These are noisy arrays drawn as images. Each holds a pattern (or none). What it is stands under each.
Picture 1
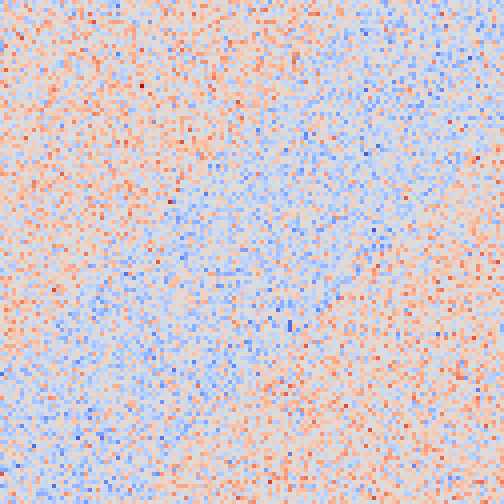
a diagonal band
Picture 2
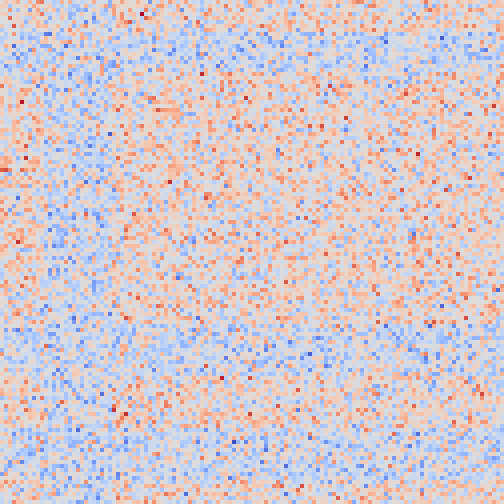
bands of rows crossing bands of columns
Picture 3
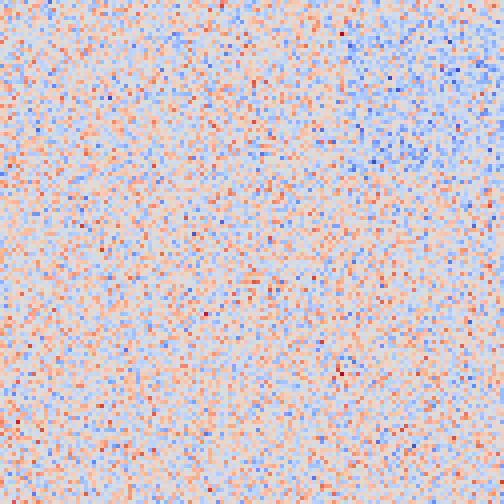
one block
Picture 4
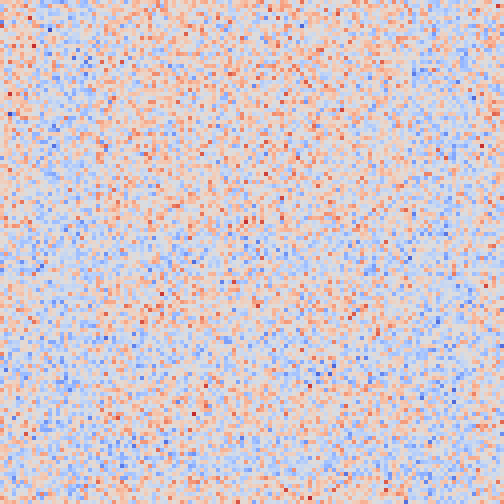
bands of rows crossing bands of columns
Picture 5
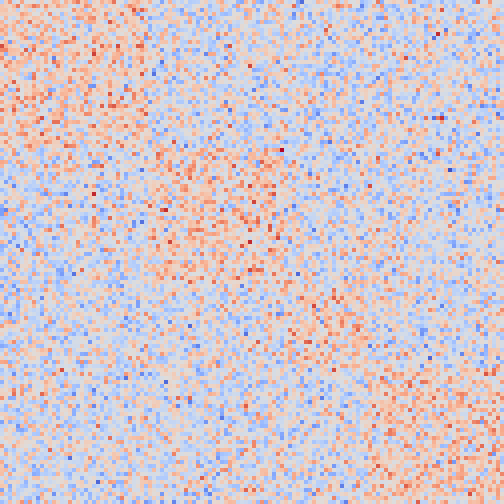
blocks along the diagonal
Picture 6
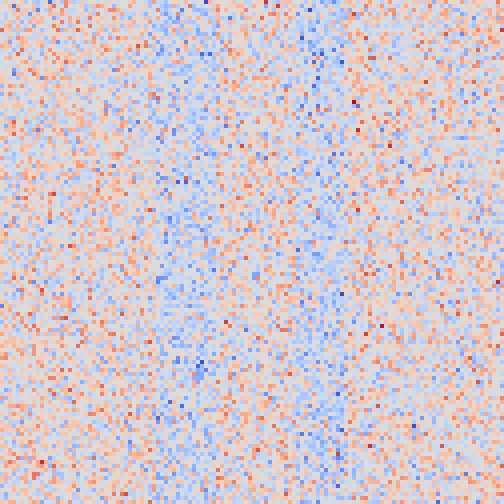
bands of columns
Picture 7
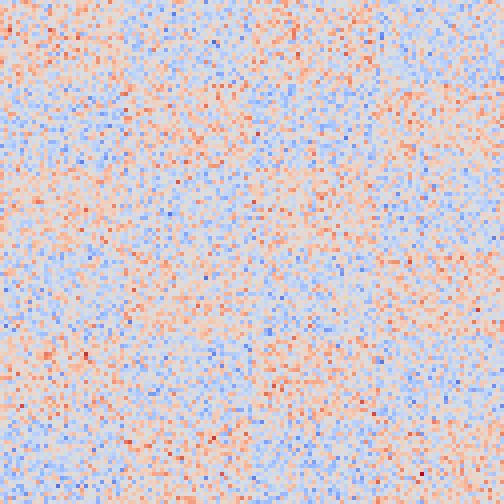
a checkerboard
